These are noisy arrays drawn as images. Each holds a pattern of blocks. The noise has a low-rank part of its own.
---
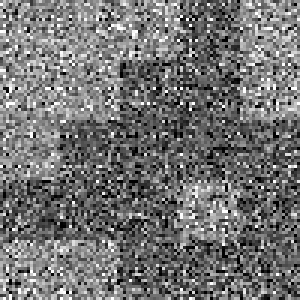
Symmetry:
mirrored about the diagonal from the top left
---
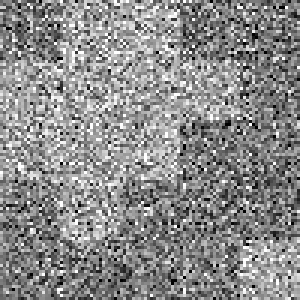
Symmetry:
mirrored about the diagonal from the top left
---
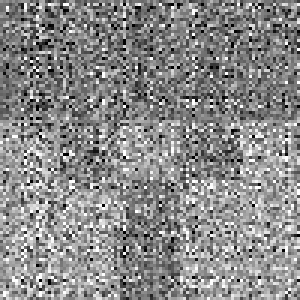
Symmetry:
left and right mirror each other
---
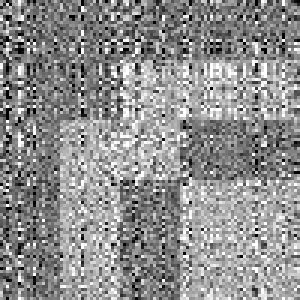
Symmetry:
mirrored about the diagonal from the top left
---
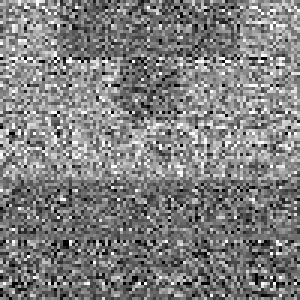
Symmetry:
left and right mirror each other
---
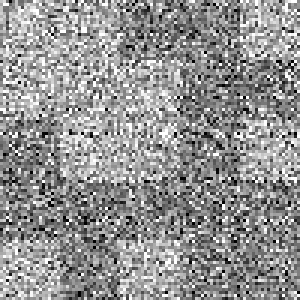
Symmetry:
mirrored about the diagonal from the top left
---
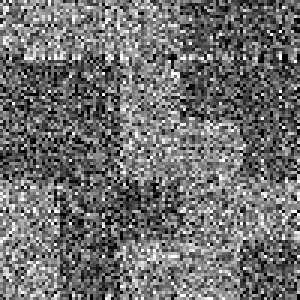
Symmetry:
no symmetry
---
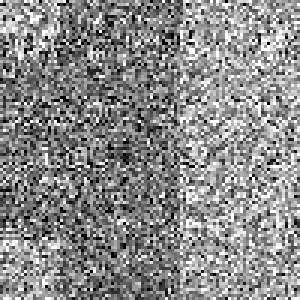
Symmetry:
top and bottom mirror each other
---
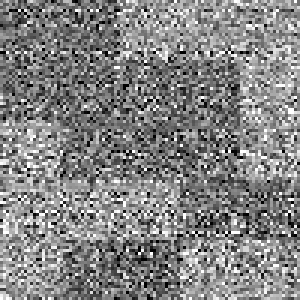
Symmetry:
no symmetry
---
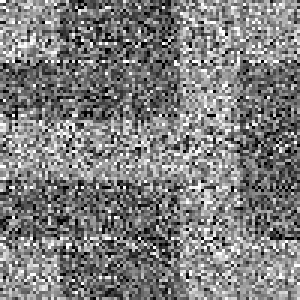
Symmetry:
top and bottom mirror each other
